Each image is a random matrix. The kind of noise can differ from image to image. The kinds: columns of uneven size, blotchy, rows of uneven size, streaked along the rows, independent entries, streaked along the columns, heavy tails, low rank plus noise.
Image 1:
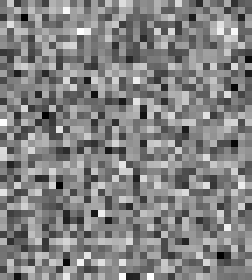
independent entries
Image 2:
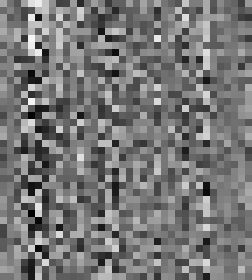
columns of uneven size
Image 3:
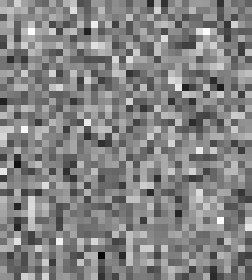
low rank plus noise
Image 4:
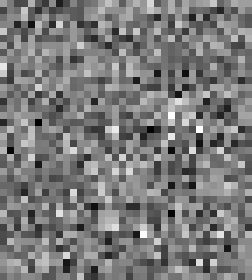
low rank plus noise
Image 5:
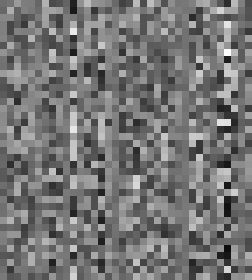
columns of uneven size
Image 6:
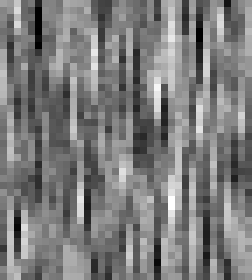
streaked along the columns
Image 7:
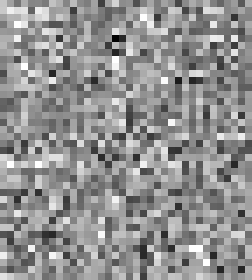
low rank plus noise
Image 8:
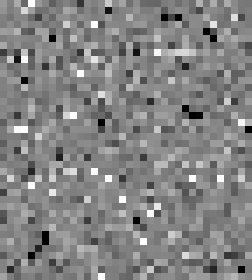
heavy tails
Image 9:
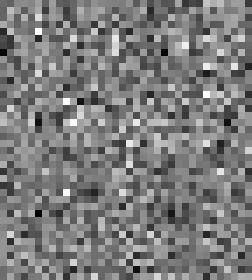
low rank plus noise
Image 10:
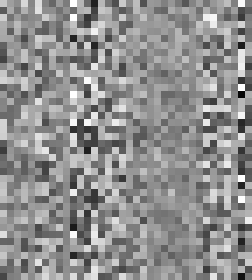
columns of uneven size
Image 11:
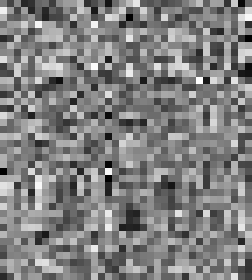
low rank plus noise
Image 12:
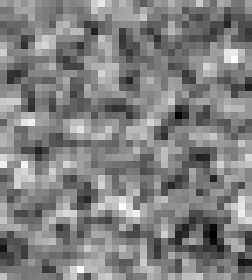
blotchy
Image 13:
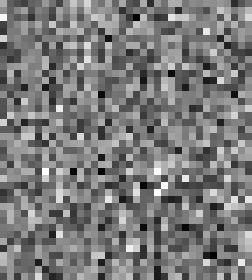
low rank plus noise
